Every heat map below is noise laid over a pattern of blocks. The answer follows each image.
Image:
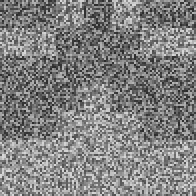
left and right mirror each other
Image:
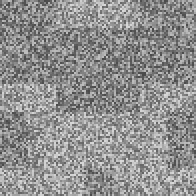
left and right mirror each other
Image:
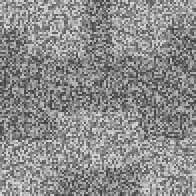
left and right mirror each other
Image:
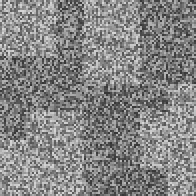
no symmetry
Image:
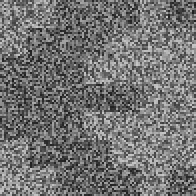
top and bottom mirror each other
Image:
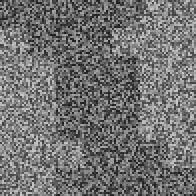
the same after a half turn
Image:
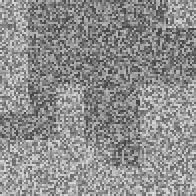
no symmetry
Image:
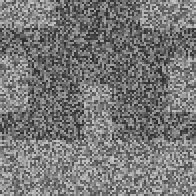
left and right mirror each other
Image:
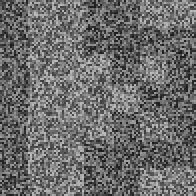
top and bottom mirror each other
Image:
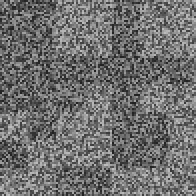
no symmetry
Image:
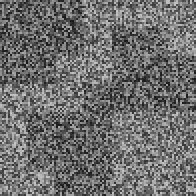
mirrored about the diagonal from the top left
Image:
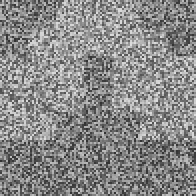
left and right mirror each other
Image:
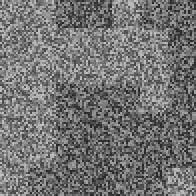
no symmetry
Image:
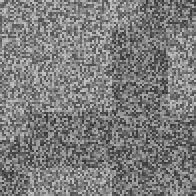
mirrored about the diagonal from the top left
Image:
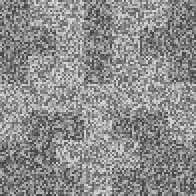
left and right mirror each other
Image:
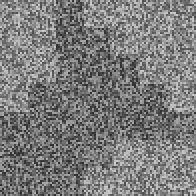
mirrored about the diagonal from the bottom left
